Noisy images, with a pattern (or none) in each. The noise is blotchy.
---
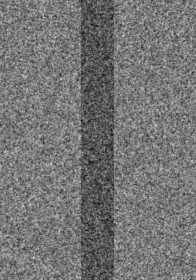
one vertical stripe
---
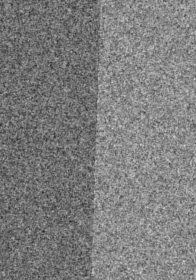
a sharp edge
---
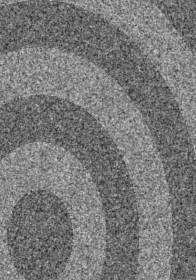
rings round one point
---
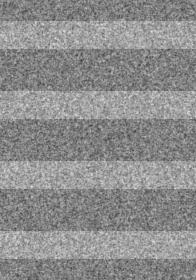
horizontal stripes
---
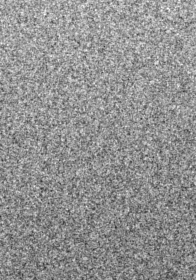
a smooth slope
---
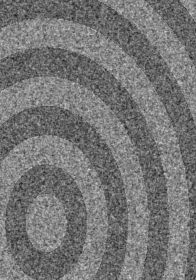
rings round one point
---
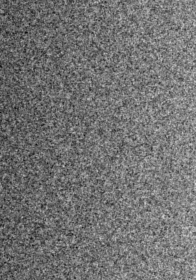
a smooth slope
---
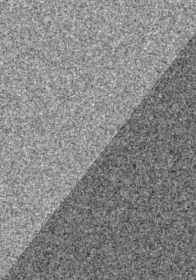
a sharp edge
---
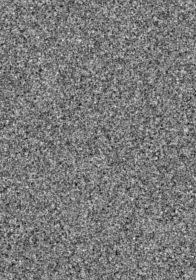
only noise
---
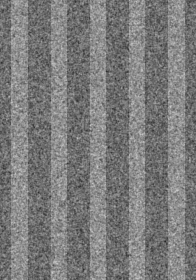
vertical stripes
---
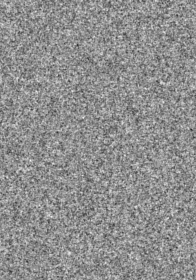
only noise
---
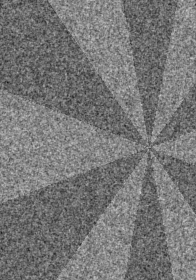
spokes from one point
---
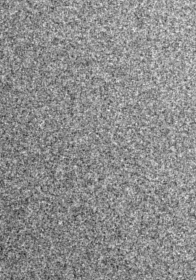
a smooth slope
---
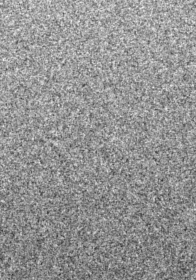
a smooth slope
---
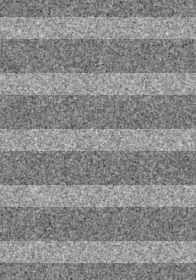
horizontal stripes
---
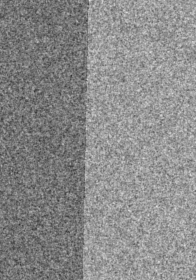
a sharp edge
